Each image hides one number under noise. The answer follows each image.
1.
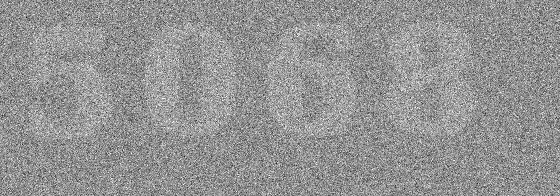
5068
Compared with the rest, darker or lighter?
lighter
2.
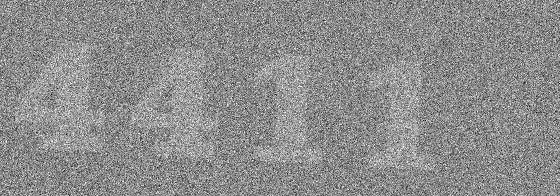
4411
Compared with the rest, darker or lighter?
lighter
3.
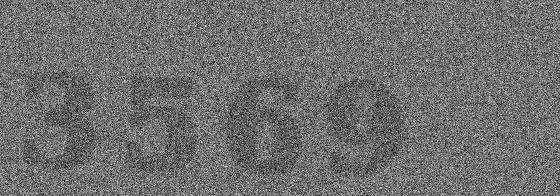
3569
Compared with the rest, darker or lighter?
darker
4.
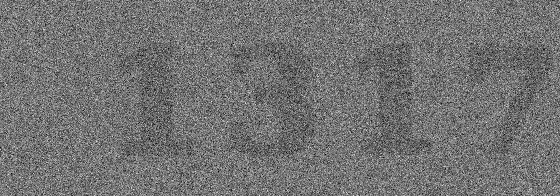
1317
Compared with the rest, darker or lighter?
darker
